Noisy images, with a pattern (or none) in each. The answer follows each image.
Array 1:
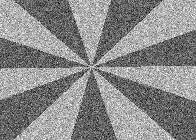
spokes from one point
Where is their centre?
centre
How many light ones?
7
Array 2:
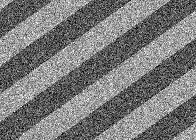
diagonal stripes
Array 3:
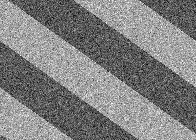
diagonal stripes
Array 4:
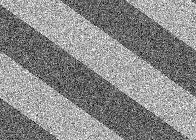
diagonal stripes
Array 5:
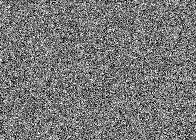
only noise
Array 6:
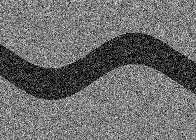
a wavy band
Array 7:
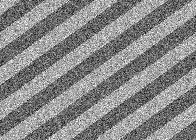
diagonal stripes
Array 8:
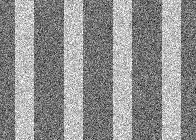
vertical stripes
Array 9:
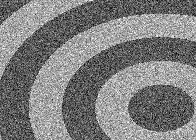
rings round one point
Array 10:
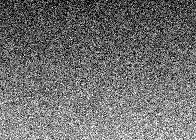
a smooth slope
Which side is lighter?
bottom
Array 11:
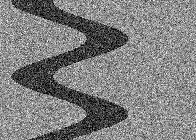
a wavy band
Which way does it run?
top to bottom
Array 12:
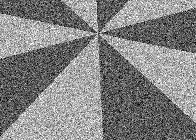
spokes from one point
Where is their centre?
top middle
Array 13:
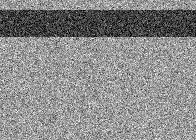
one horizontal stripe
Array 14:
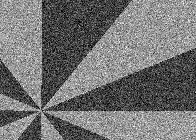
spokes from one point
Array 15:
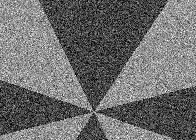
spokes from one point
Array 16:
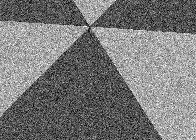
spokes from one point
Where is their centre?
top middle
